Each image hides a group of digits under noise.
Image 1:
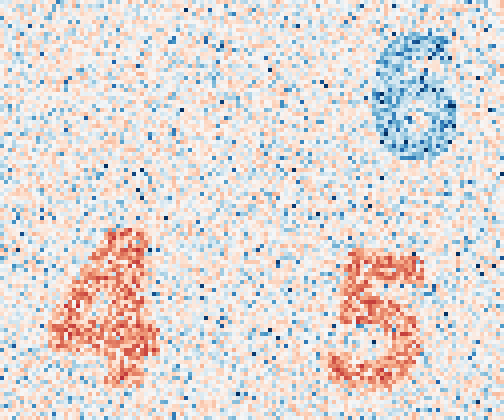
top right: blue 6; bottom left: red 4; bottom right: red 5
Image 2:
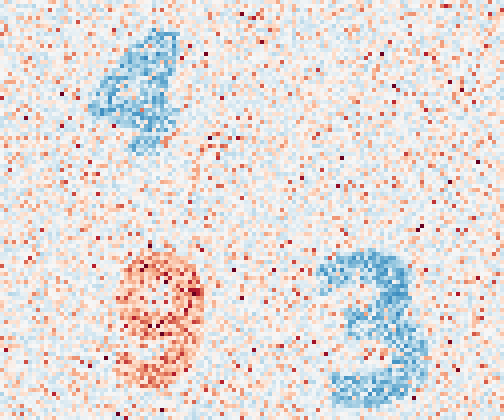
top left: blue 4; bottom left: red 9; bottom right: blue 3
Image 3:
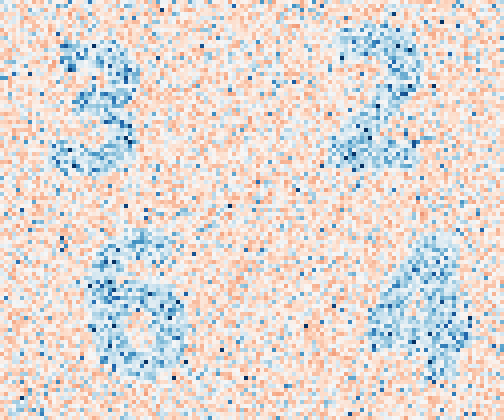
top left: blue 3; top right: blue 2; bottom left: blue 6; bottom right: blue 4
